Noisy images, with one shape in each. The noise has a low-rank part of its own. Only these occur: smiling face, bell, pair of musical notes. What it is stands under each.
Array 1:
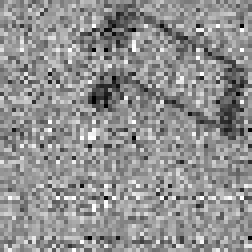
pair of musical notes
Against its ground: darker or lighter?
darker
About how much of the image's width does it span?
two thirds
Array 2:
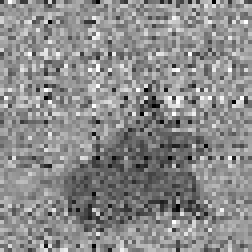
bell
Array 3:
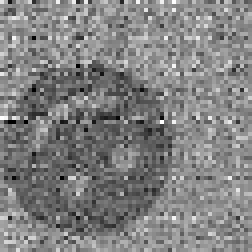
smiling face
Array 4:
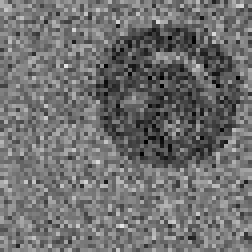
smiling face
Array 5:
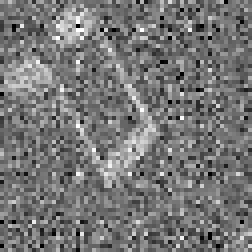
pair of musical notes
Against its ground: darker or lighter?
lighter
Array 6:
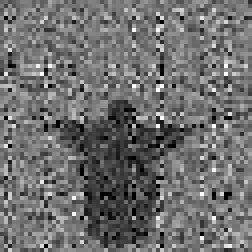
bell
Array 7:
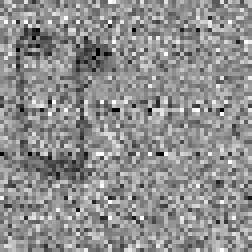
pair of musical notes
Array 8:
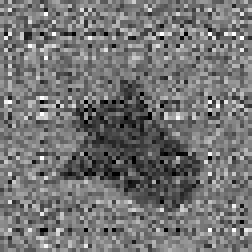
bell
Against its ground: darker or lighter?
darker
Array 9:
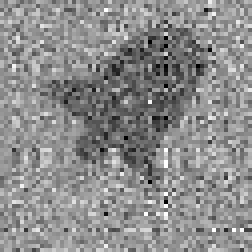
bell
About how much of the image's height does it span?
two thirds
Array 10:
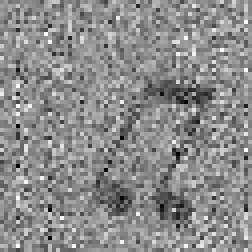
pair of musical notes
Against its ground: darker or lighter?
darker
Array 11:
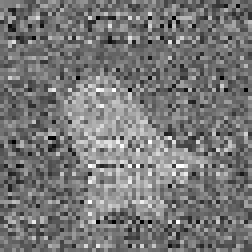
bell
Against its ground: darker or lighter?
lighter
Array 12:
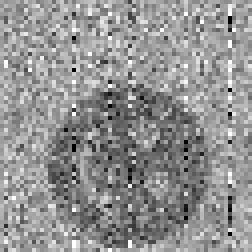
smiling face
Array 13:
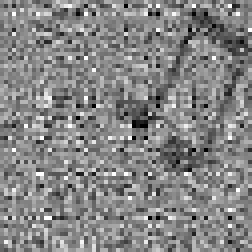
pair of musical notes
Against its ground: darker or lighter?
darker
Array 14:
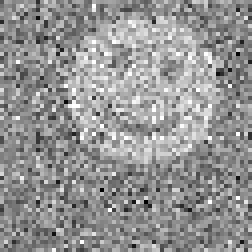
smiling face
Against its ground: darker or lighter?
lighter
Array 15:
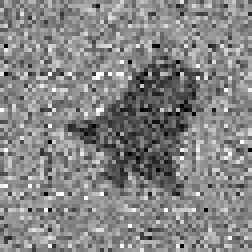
bell
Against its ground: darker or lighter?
darker
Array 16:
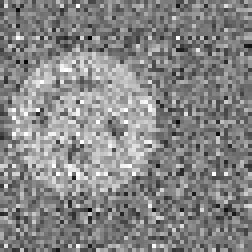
smiling face
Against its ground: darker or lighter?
lighter
